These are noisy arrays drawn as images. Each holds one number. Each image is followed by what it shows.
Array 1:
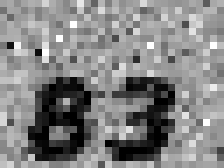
83
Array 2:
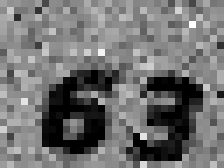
63
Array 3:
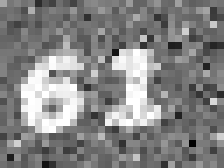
61
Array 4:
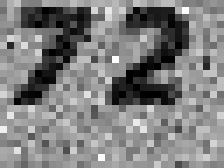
72
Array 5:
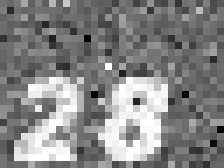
28
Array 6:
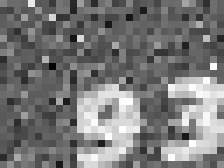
93
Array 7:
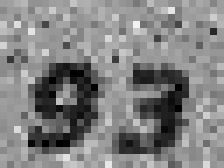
93
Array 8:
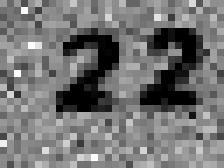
22
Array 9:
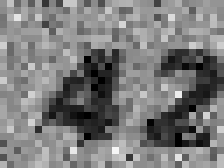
42
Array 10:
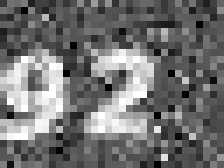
92
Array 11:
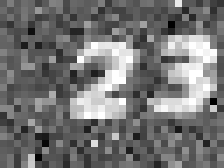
23
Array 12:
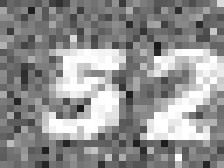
52
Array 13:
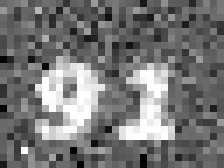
91
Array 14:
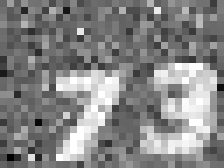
73
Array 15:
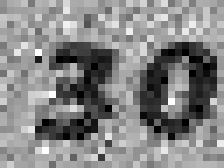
30
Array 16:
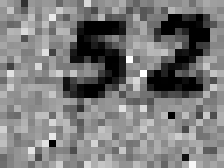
52
